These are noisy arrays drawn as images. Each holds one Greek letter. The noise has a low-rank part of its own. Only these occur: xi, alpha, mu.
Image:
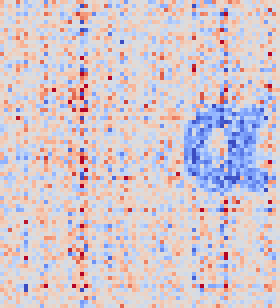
alpha
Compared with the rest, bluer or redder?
bluer
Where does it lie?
middle right
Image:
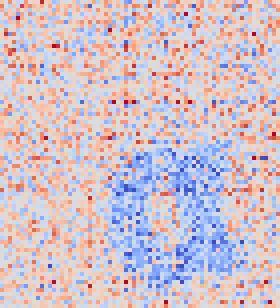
alpha
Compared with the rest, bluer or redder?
bluer
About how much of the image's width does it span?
half
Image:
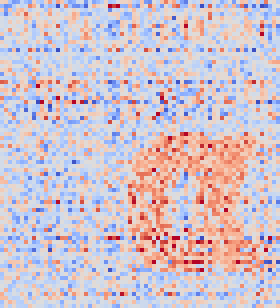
alpha
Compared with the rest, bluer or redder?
redder
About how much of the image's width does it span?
half
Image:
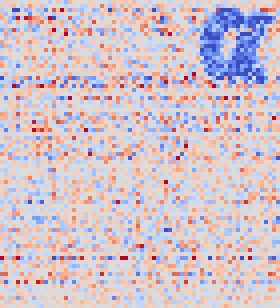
alpha
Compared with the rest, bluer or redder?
bluer
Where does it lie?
top right
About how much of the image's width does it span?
a quarter
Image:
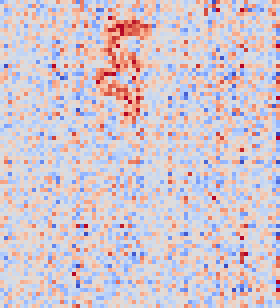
xi
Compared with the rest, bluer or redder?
redder
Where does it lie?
top middle
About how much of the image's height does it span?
a third
